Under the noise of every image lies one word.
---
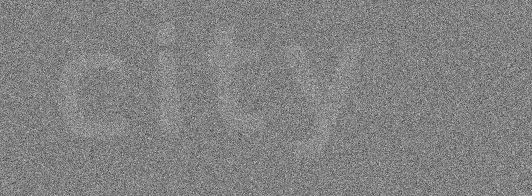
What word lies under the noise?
city
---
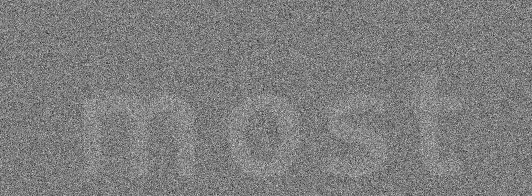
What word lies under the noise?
most
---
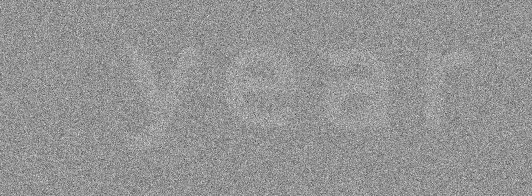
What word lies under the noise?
year
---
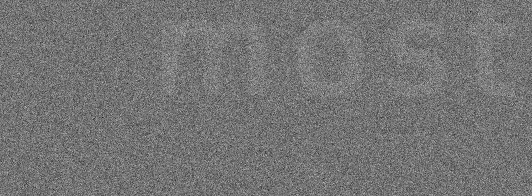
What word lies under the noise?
most
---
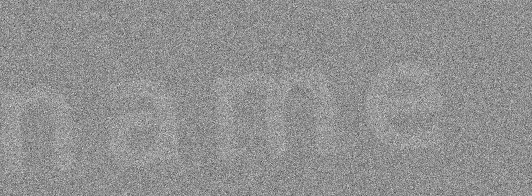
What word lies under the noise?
name
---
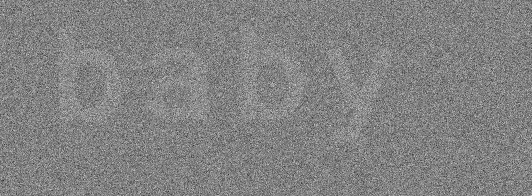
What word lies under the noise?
baby
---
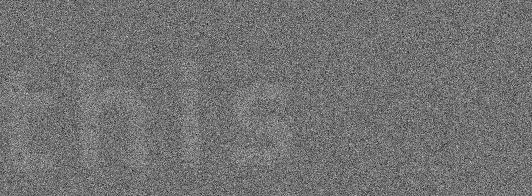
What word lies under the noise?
this
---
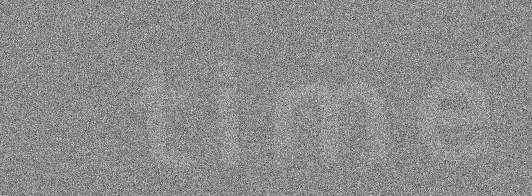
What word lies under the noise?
time
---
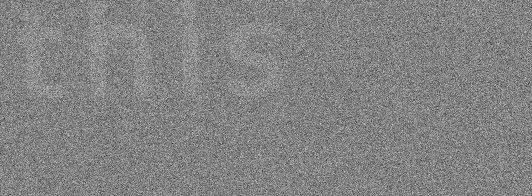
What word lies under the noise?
this
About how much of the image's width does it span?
half
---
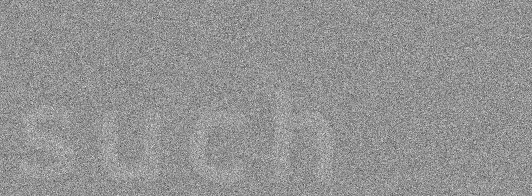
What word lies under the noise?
such
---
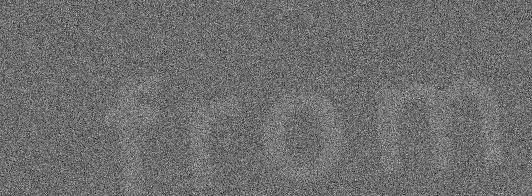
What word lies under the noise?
from
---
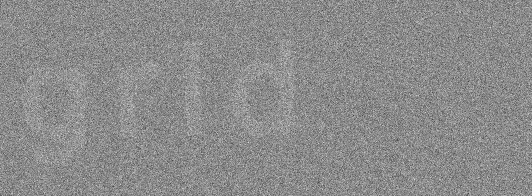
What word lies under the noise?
grid
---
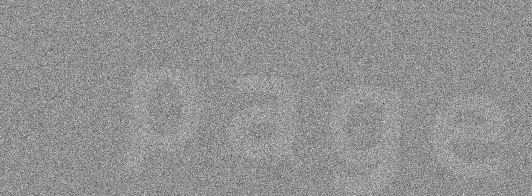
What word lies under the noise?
page
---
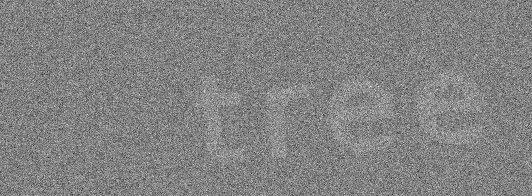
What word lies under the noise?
tree
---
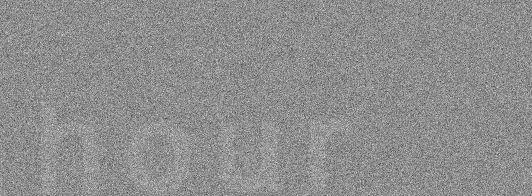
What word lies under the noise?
hour
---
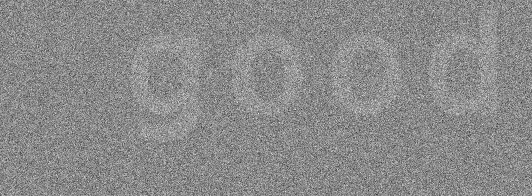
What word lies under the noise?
good
